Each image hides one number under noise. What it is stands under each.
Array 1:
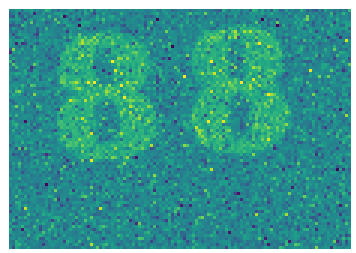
88
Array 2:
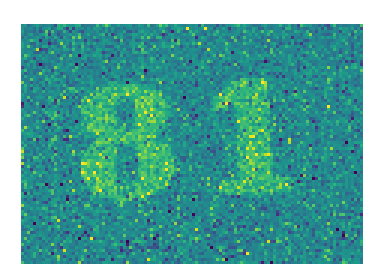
81
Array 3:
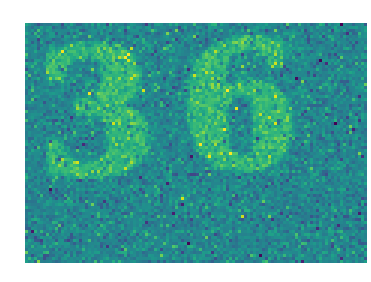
36
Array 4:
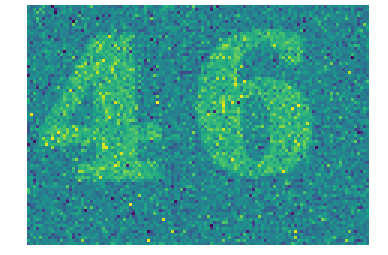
46
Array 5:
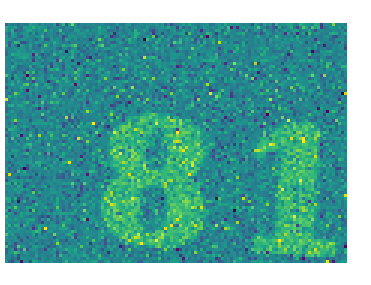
81
